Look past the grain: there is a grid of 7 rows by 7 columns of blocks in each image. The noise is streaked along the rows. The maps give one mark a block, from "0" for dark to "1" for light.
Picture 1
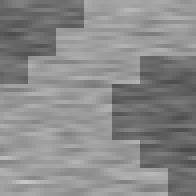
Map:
0 0 0 1 1 1 1
0 0 1 1 1 1 1
0 1 1 1 1 0 0
1 1 1 1 0 0 0
1 1 1 1 0 0 0
1 1 1 1 1 0 0
1 1 1 1 1 1 0
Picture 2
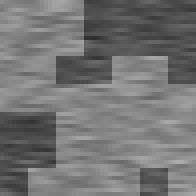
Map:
1 1 1 0 0 0 0
1 1 1 0 0 0 0
1 1 0 0 1 1 0
1 1 1 1 1 1 1
0 0 1 1 1 1 1
0 0 1 1 1 1 1
0 1 1 1 1 0 1
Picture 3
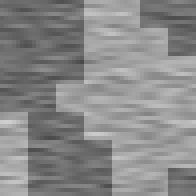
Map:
0 0 0 1 1 0 0
0 0 0 1 1 1 0
0 0 0 1 1 1 1
0 0 1 1 1 1 1
1 0 0 1 1 1 1
1 0 0 0 1 1 1
1 0 0 0 1 1 0
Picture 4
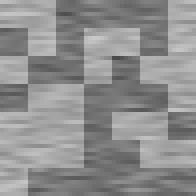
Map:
1 1 0 0 0 0 1
0 1 0 1 1 0 1
1 0 0 1 0 1 1
0 1 1 0 0 0 1
1 1 1 0 1 1 0
1 1 1 0 0 1 1
1 0 0 0 0 0 0
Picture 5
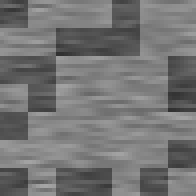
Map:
0 1 1 1 0 1 1
1 1 0 0 0 1 1
0 0 1 1 1 1 0
1 0 1 1 1 1 0
0 1 1 1 1 1 1
1 1 1 1 1 1 0
0 1 0 0 1 0 1
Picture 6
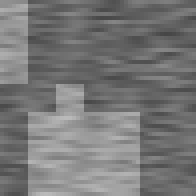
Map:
1 0 0 0 0 0 0
1 0 0 0 0 0 0
1 0 0 0 0 0 0
0 0 1 0 0 0 0
0 1 1 1 1 0 0
0 1 1 1 1 0 0
0 1 1 1 1 0 0
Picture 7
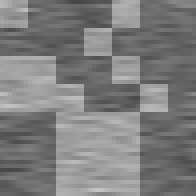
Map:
1 0 0 0 1 0 0
0 0 0 1 0 0 0
1 1 0 0 1 0 0
1 1 1 0 0 1 0
0 0 1 1 1 0 0
0 0 1 1 1 0 0
0 0 1 1 1 0 0
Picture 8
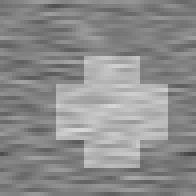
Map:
0 0 0 0 0 0 0
0 0 0 0 0 0 0
0 0 0 1 1 0 0
0 0 1 1 1 1 0
0 0 1 1 1 1 0
0 0 0 1 1 0 0
0 0 0 0 0 0 0
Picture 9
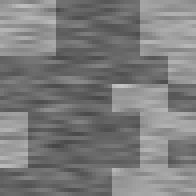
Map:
1 1 0 0 0 1 1
1 1 0 0 0 1 1
0 0 0 0 0 0 1
0 0 0 0 1 1 0
1 0 0 0 0 1 1
1 0 0 0 0 1 0
0 0 0 0 1 1 1
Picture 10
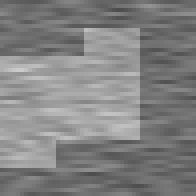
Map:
0 0 0 0 0 0 0
0 0 0 1 1 0 0
1 1 1 1 1 0 0
1 1 1 1 1 0 0
1 1 1 1 1 0 0
1 1 0 0 0 0 0
0 0 0 0 0 0 0
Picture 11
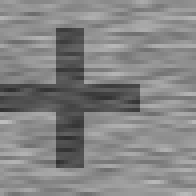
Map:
1 1 1 1 1 1 1
1 1 0 1 1 1 1
1 1 0 1 1 1 1
0 0 0 0 0 1 1
1 1 0 1 1 1 1
1 1 0 1 1 1 1
1 1 1 1 1 1 1
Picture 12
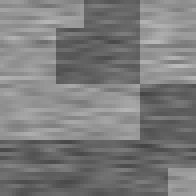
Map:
1 1 1 0 0 1 1
1 1 0 0 0 1 1
1 1 0 0 0 1 1
1 1 1 1 1 0 0
1 1 1 1 1 0 0
0 0 0 0 0 0 0
0 0 0 0 0 0 1
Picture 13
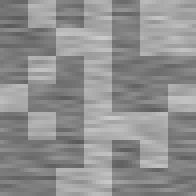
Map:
0 1 0 1 0 1 1
0 0 1 1 0 1 1
0 1 0 1 0 0 0
1 0 0 1 0 0 1
0 1 0 1 1 1 0
0 0 0 1 0 1 0
0 0 1 1 0 0 0
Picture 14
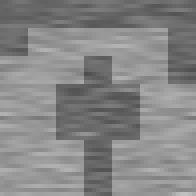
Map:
0 0 0 0 0 0 0
0 1 1 1 1 1 0
1 1 1 0 1 1 0
1 1 0 0 0 1 1
1 1 0 0 0 1 1
1 1 1 0 1 1 1
1 1 1 0 1 1 1
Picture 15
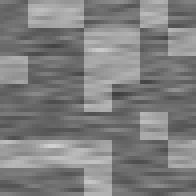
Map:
0 1 1 0 0 1 0
0 0 0 1 1 0 1
1 0 0 1 1 0 0
0 0 0 1 0 0 0
0 0 0 0 0 1 0
1 1 1 1 0 0 1
0 0 0 1 0 0 0
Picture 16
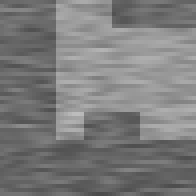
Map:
0 0 1 1 0 0 0
0 0 1 1 1 1 1
0 0 1 1 1 1 1
0 0 1 1 1 1 1
0 0 1 0 0 1 1
0 0 0 0 0 0 0
0 0 0 0 0 0 0
